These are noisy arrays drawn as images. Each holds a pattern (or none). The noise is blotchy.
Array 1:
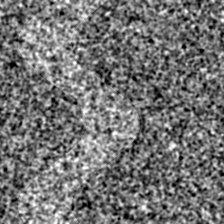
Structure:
a wavy band
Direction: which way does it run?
top to bottom
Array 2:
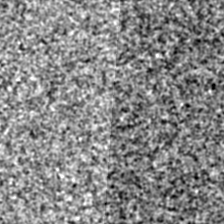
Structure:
a sharp edge
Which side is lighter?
left
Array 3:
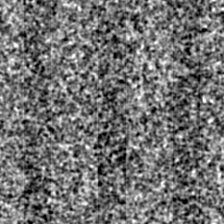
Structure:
vertical stripes
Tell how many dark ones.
3
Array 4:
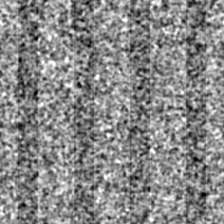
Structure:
vertical stripes
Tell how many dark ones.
4
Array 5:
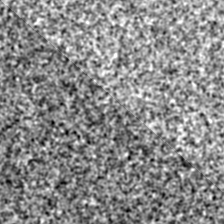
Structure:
a sharp edge
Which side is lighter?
top right
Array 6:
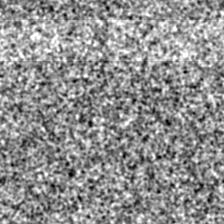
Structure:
one horizontal stripe
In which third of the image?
top
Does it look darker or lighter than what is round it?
lighter
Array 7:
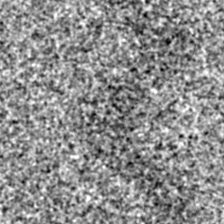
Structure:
a wavy band
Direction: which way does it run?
top to bottom
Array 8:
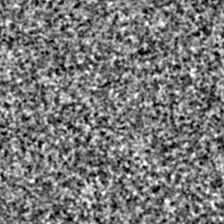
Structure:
only noise
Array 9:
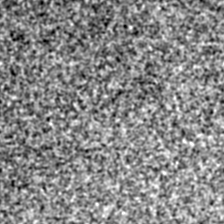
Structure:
a smooth slope
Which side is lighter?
bottom right
